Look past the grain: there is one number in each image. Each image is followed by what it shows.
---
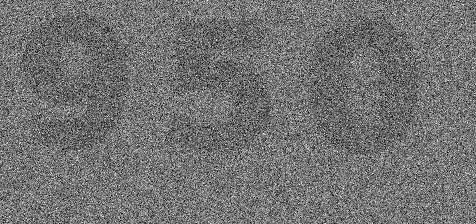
950
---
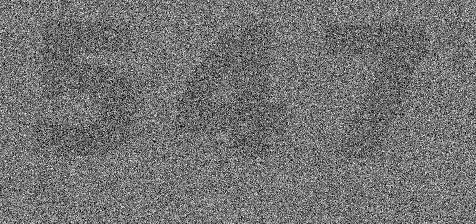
547
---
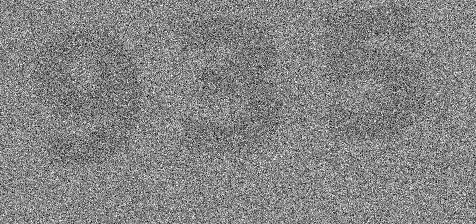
935
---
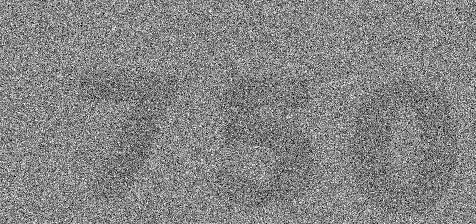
750
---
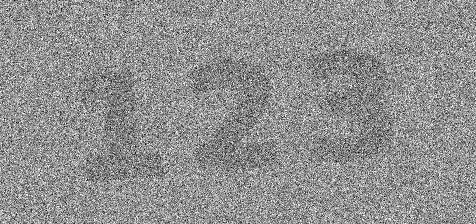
123
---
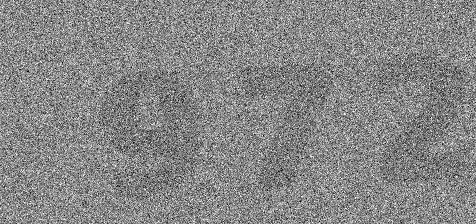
972
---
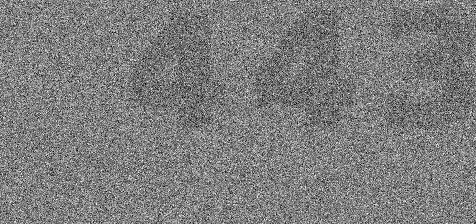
443
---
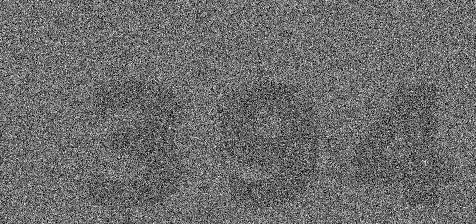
394
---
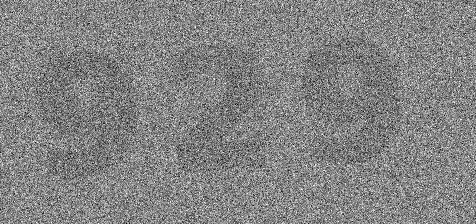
929
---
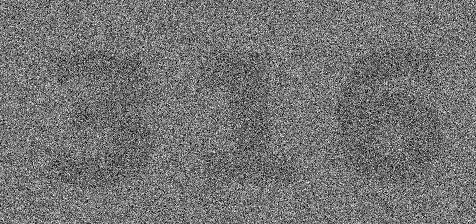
316
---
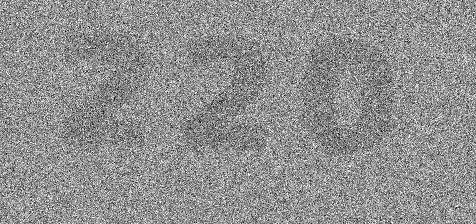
220
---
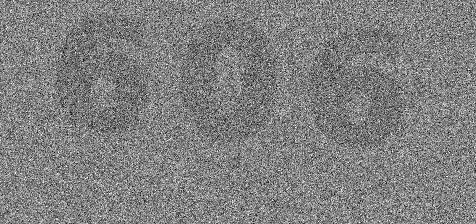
606
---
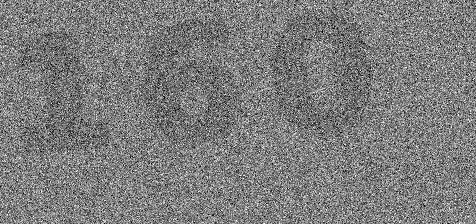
160
